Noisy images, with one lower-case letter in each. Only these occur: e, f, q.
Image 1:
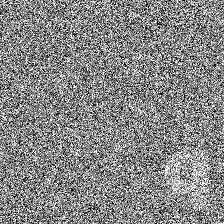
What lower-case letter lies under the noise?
q
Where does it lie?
bottom right
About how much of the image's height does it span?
a quarter
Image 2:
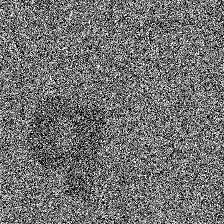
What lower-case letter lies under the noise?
q
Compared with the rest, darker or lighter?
darker
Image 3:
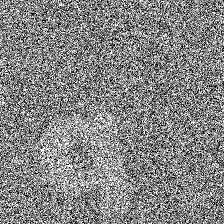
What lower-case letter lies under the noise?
q
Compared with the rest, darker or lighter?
lighter
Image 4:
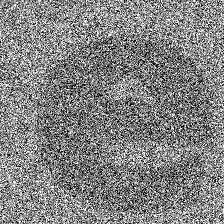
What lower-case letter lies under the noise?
e
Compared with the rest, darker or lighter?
darker
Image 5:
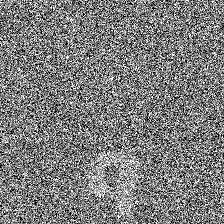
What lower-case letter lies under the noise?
q
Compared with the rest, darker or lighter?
lighter
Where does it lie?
bottom middle
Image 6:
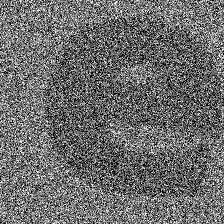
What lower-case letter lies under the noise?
e
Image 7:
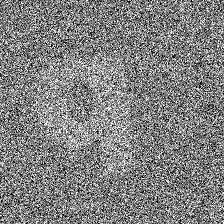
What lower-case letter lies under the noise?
q
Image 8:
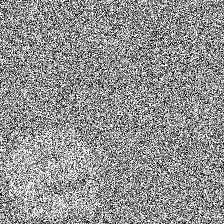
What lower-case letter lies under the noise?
e
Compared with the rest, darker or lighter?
lighter
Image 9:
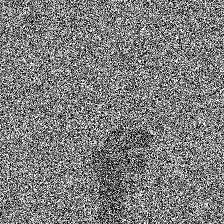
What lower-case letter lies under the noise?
f
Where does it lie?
bottom middle
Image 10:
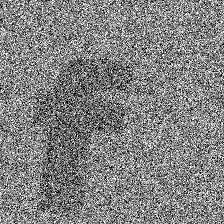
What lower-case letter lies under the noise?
f
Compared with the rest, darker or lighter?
darker
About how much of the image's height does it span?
two thirds
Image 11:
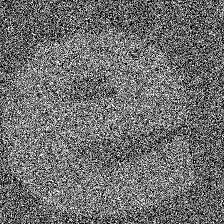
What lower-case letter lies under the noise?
e
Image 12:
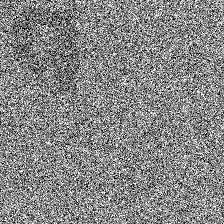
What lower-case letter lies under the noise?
q
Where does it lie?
top left
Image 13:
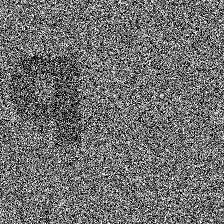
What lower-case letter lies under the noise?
q
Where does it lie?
middle left
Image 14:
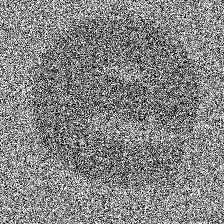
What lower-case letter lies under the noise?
e
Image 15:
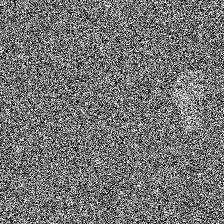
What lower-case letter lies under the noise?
f
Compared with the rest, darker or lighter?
lighter
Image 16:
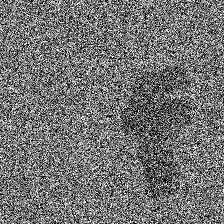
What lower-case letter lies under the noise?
f
